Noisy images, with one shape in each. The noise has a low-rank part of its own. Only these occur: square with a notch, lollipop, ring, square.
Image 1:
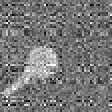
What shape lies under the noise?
lollipop
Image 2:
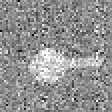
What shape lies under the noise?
lollipop
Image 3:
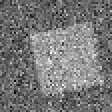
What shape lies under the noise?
square
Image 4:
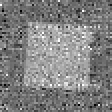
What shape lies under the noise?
square
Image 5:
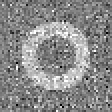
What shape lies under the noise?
ring
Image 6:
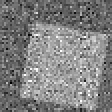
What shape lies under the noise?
square
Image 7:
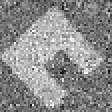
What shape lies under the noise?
square with a notch
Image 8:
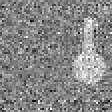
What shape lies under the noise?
lollipop
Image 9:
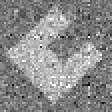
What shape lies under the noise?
square with a notch
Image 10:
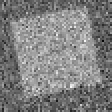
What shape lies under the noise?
square
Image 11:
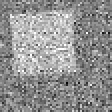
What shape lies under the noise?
square
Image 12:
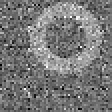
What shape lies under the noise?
ring
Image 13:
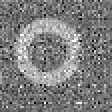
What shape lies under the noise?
ring
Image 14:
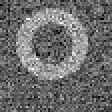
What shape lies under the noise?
ring
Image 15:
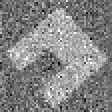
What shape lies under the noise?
square with a notch
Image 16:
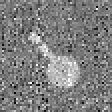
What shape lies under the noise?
lollipop
